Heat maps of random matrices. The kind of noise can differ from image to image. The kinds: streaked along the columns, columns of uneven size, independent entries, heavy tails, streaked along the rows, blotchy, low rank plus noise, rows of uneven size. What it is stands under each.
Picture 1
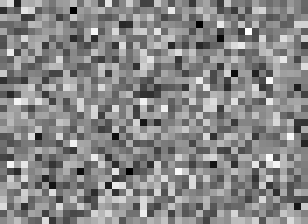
independent entries
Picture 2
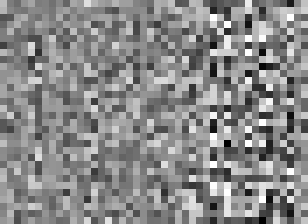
columns of uneven size
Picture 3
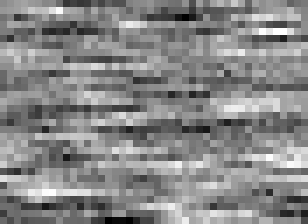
streaked along the rows
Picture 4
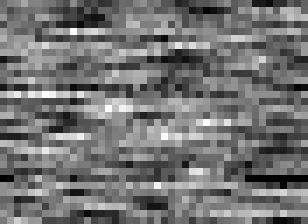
streaked along the rows
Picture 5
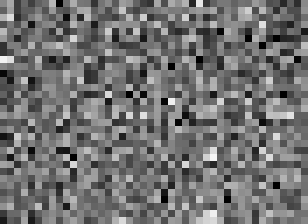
low rank plus noise
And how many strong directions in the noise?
three or four
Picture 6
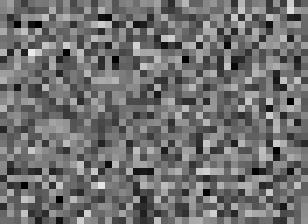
low rank plus noise
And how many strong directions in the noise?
five to eight
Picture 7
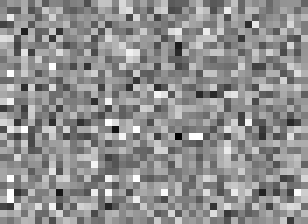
low rank plus noise
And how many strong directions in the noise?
five to eight
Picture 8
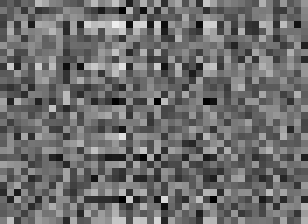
low rank plus noise
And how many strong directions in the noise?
one
